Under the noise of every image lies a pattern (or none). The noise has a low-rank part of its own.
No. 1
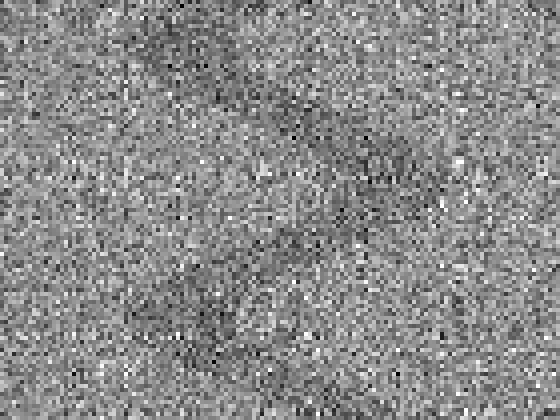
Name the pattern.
a wavy band
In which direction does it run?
top to bottom
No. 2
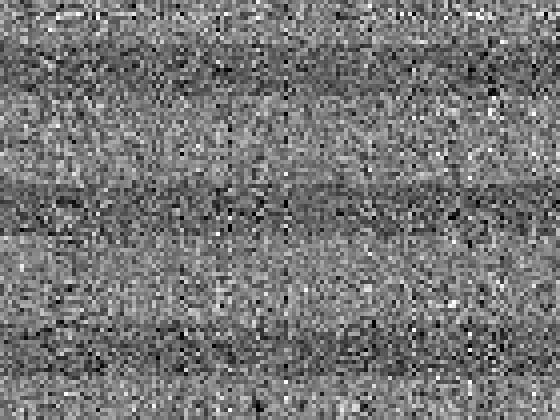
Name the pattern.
horizontal stripes
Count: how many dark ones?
3
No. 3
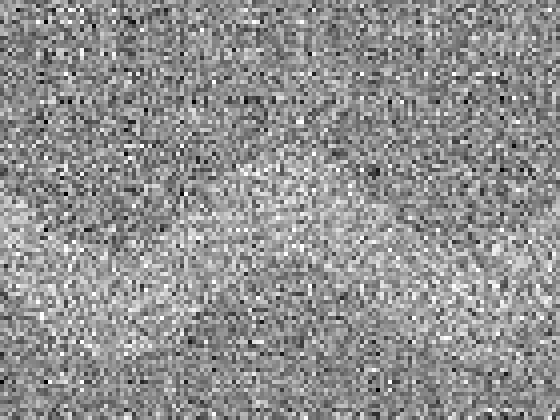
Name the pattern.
a wavy band
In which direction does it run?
left to right
